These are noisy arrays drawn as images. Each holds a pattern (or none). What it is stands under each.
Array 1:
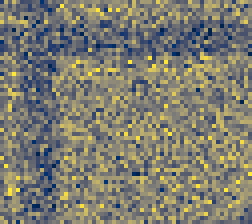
bands of rows crossing bands of columns
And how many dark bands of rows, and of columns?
1 and 1
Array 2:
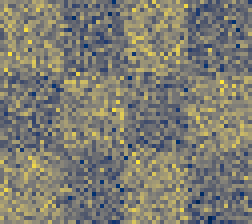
a checkerboard
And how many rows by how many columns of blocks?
3 by 4
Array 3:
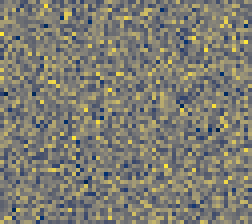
only noise
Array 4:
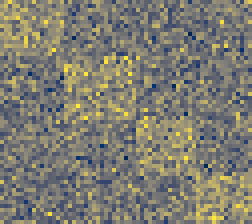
blocks along the diagonal
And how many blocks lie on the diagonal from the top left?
4
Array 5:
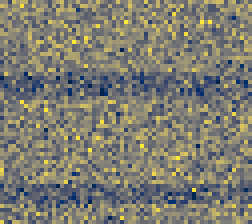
bands of rows
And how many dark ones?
2
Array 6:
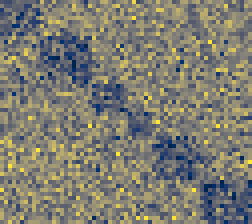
blocks along the diagonal
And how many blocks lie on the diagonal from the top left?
6
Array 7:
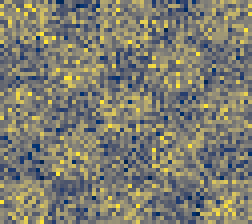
a checkerboard
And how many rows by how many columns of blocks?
5 by 5
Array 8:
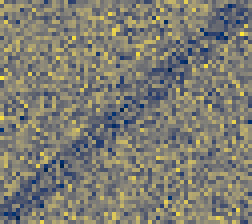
a diagonal band
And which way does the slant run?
bottom left to top right
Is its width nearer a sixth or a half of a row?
a sixth
